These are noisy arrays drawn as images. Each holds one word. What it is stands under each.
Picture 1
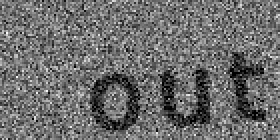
out
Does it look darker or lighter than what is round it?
darker
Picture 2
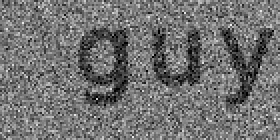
guy
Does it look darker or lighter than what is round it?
darker
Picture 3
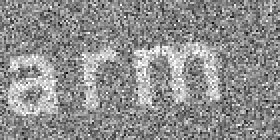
arm
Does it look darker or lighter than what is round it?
lighter
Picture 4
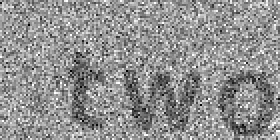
two
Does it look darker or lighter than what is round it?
darker
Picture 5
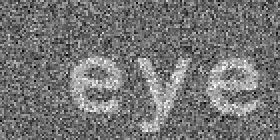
eye
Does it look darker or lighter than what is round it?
lighter
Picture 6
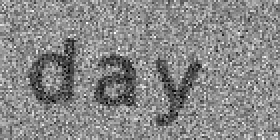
day
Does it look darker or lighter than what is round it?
darker
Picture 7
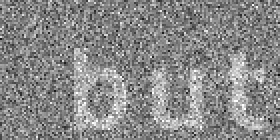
but
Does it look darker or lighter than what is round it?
lighter
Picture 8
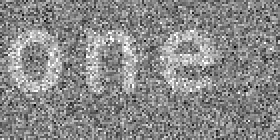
one
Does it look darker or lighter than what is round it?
lighter
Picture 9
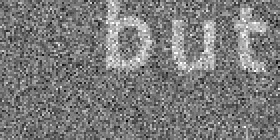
but
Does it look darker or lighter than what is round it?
lighter
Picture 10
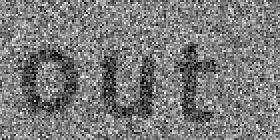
out
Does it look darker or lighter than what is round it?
darker
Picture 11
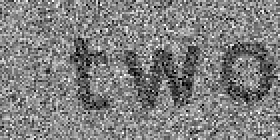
two
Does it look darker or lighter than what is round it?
darker
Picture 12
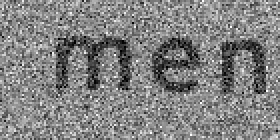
men
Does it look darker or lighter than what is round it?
darker
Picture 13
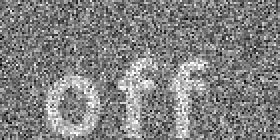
off
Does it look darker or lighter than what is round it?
lighter
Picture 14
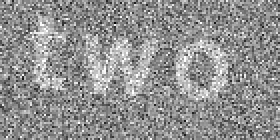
two
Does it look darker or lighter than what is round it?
lighter
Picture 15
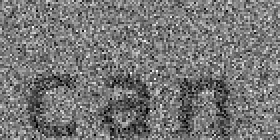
can
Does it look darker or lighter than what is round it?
darker
